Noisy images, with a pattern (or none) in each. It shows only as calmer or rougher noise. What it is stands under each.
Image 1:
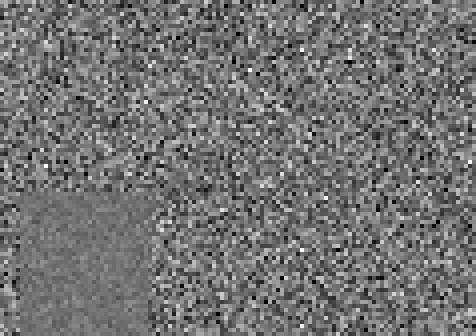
one block
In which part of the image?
bottom left
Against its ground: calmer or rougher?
calmer
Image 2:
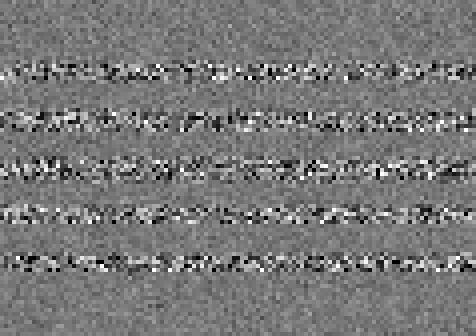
bands of rows
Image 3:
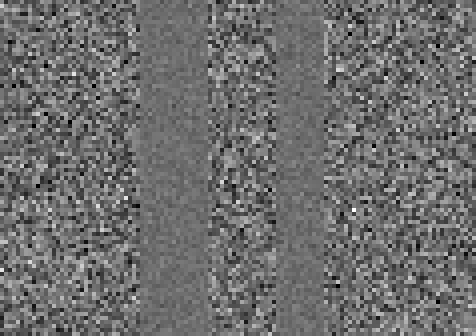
bands of columns
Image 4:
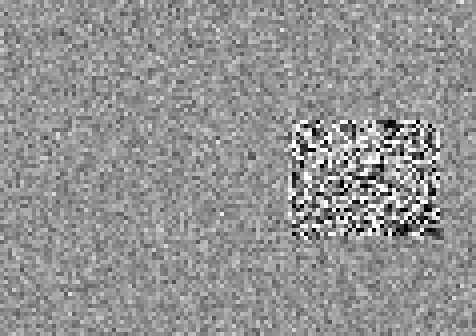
one block
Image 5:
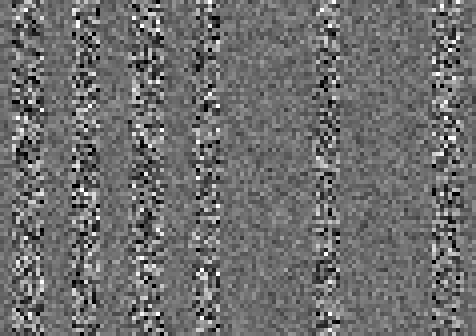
bands of columns
